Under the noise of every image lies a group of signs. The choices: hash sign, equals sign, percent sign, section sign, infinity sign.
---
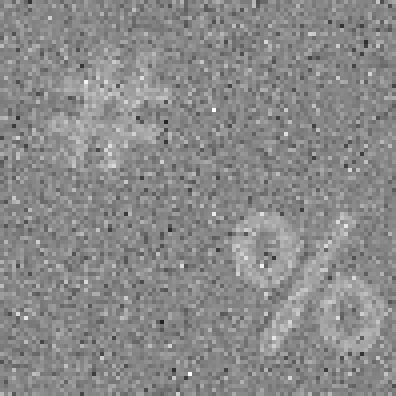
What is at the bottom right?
percent sign
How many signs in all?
2
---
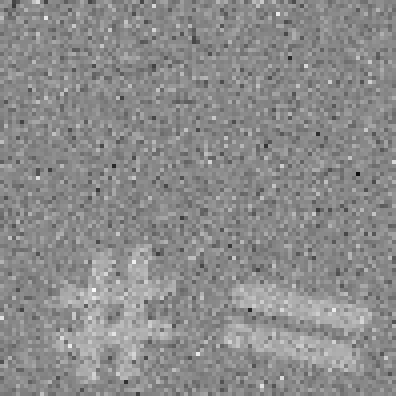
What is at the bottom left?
hash sign
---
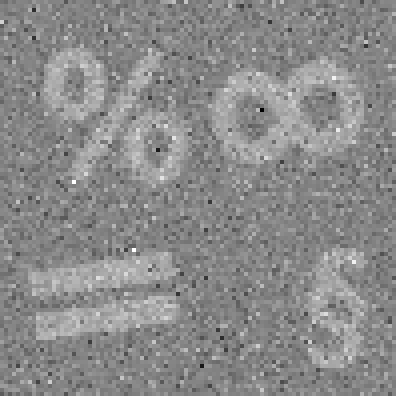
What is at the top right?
infinity sign
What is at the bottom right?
section sign
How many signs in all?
4
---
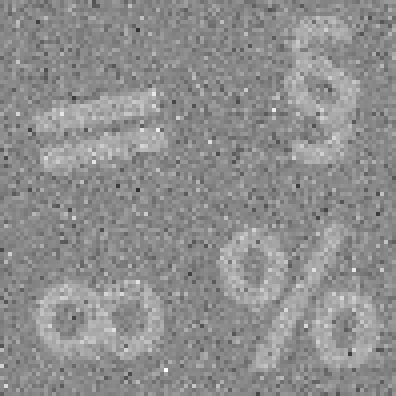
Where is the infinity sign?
bottom left
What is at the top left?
equals sign
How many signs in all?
4
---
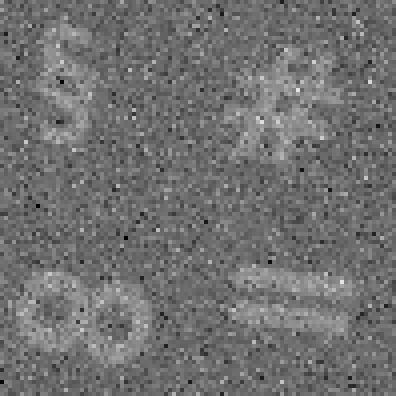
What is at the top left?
section sign
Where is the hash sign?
top right
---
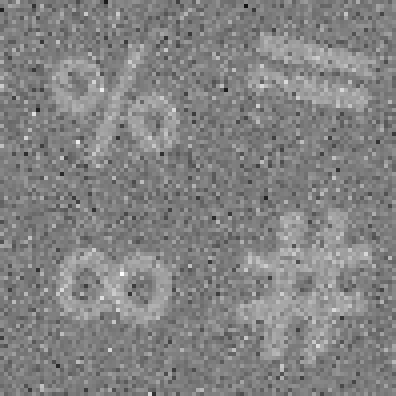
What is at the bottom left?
infinity sign
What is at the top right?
equals sign
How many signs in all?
4
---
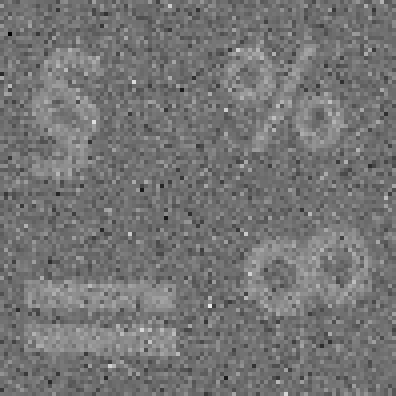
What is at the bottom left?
equals sign
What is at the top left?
section sign
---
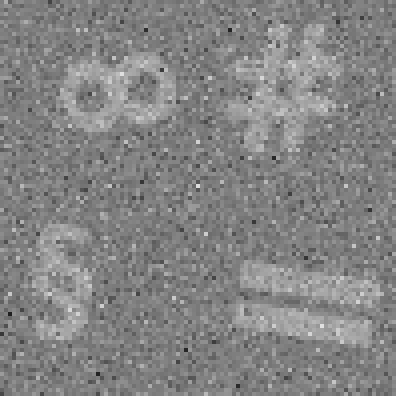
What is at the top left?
infinity sign
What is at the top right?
hash sign
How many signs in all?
4
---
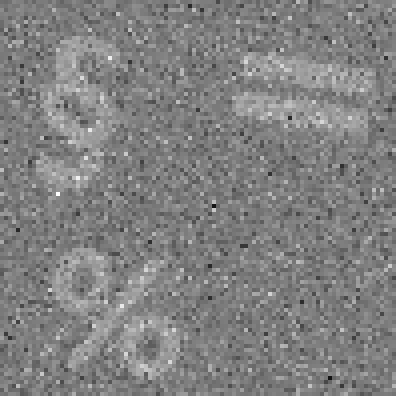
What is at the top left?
section sign
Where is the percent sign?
bottom left
